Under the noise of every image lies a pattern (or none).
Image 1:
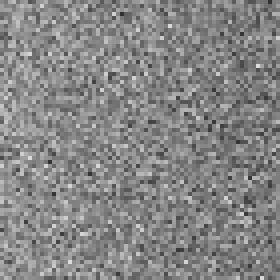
a smooth slope
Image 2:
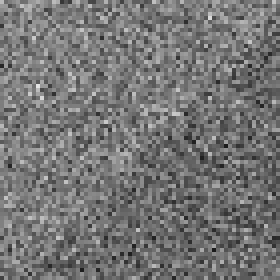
a sharp edge
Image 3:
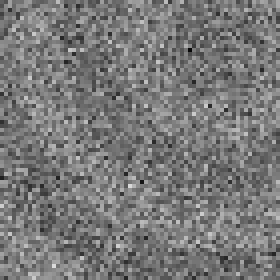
rings round one point
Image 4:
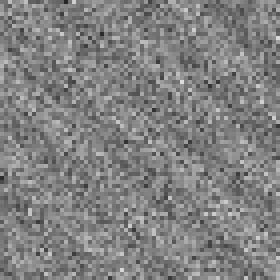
diagonal stripes
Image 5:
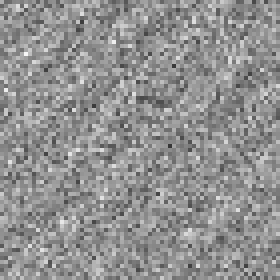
diagonal stripes
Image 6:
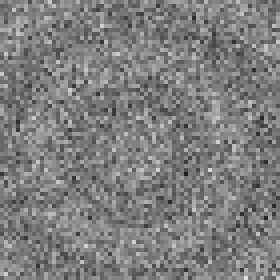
rings round one point
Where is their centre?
centre
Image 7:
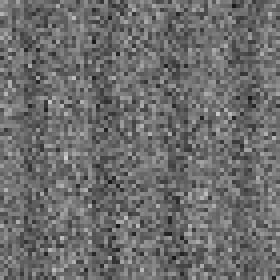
vertical stripes
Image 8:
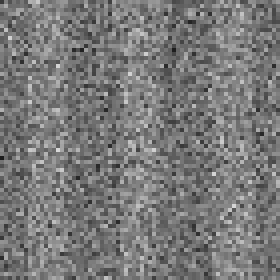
vertical stripes
